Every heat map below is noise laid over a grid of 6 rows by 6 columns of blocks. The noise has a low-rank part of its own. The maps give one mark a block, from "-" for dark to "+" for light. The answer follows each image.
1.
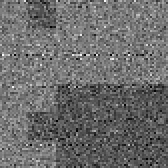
+-++++
++++++
++++++
++----
+-----
++----
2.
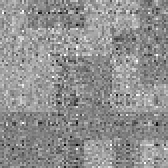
+--++-
++++--
++--+-
++--++
------
---+-+
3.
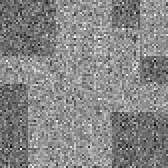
--++-+
--++++
+++++-
-+++++
-+++--
-+++--
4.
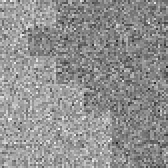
++----
+-----
++----
+++---
++++--
++++--
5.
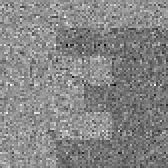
++++++
++----
++++--
+++---
++++--
++----
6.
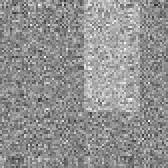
---++-
---++-
---++-
---++-
------
------
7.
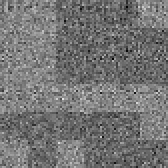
++---+
++----
++----
++++++
-----+
+-+---
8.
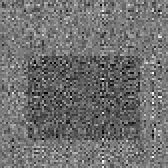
++++++
++++++
+----+
+----+
+----+
++++++
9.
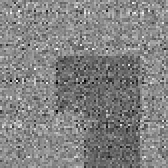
++++++
++++++
++---+
++---+
+++--+
+++--+
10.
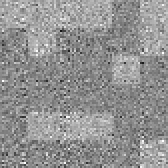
++++-+
-+---+
----+-
------
-+++--
-----+
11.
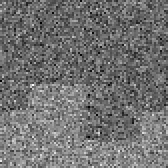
------
------
------
-++---
+++--+
++++++
